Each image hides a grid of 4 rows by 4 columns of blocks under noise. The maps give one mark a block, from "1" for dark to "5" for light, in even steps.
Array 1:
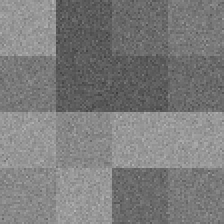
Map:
5123
3112
5455
4523
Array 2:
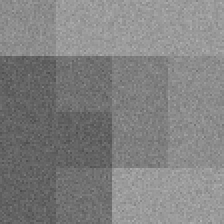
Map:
4555
1234
1134
1255
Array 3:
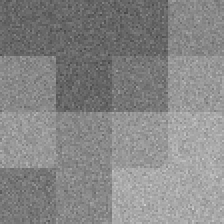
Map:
1113
3124
4345
2355
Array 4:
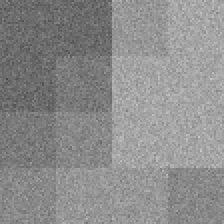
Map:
1145
1255
2355
3443
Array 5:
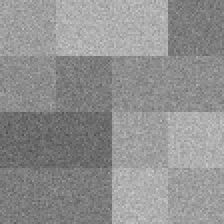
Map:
4552
3233
1145
2254
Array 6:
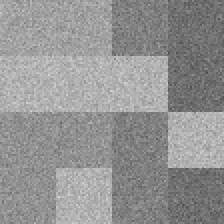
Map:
4421
5551
3325
3521
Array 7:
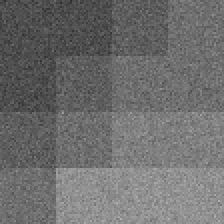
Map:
1123
1233
2344
3555
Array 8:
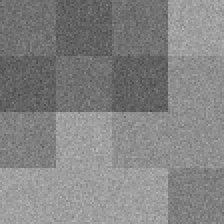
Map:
2125
1214
3544
5553
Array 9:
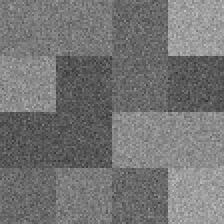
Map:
3325
4121
1144
2325
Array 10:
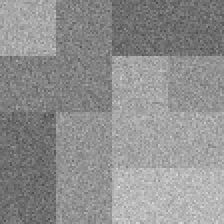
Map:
4211
2243
1344
1355
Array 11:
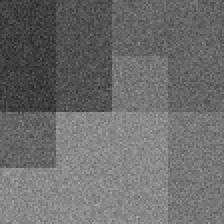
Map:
1233
1243
3554
5554
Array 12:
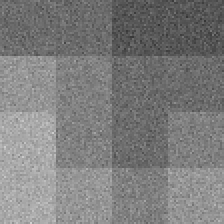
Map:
2211
4322
5323
5434
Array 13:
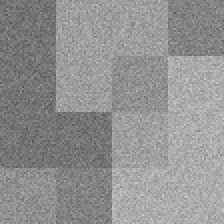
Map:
1442
1435
1145
3255
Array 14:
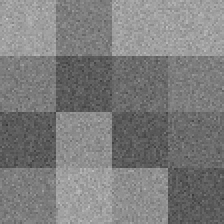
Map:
5355
3123
1412
3541
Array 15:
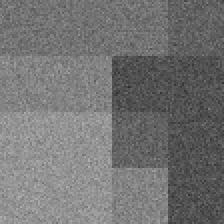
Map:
3332
4411
5521
5541
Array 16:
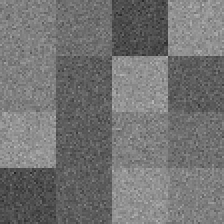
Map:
4315
4252
5243
1254
